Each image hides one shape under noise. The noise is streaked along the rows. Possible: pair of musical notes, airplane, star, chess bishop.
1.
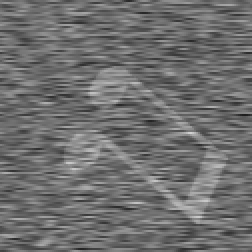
light pair of musical notes
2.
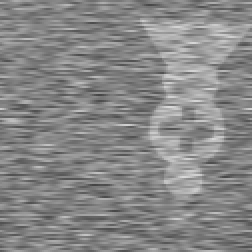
light chess bishop
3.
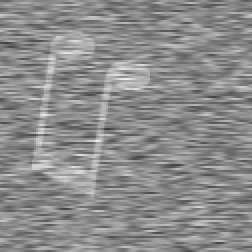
light pair of musical notes
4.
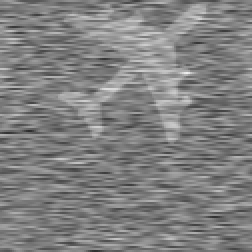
light airplane
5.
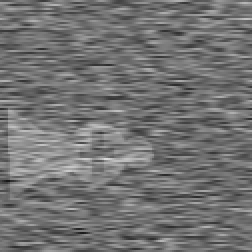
light chess bishop
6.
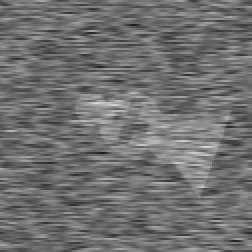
light chess bishop
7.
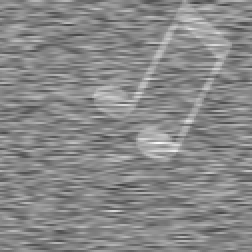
light pair of musical notes
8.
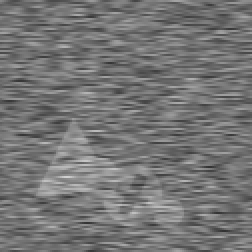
light chess bishop
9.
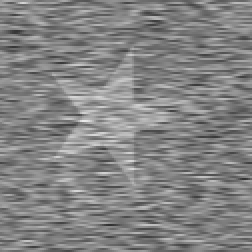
light star
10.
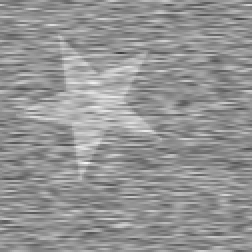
light star
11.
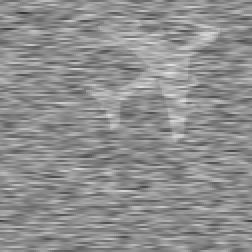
light airplane
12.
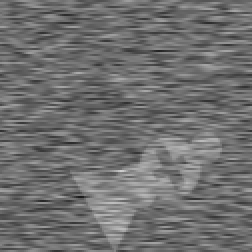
light chess bishop
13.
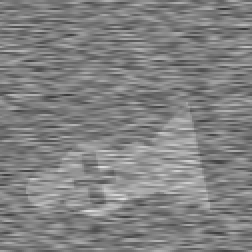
light chess bishop
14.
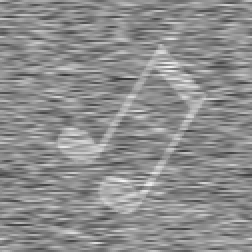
light pair of musical notes
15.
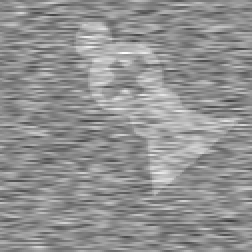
light chess bishop
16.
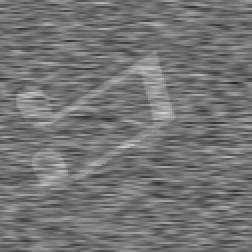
light pair of musical notes
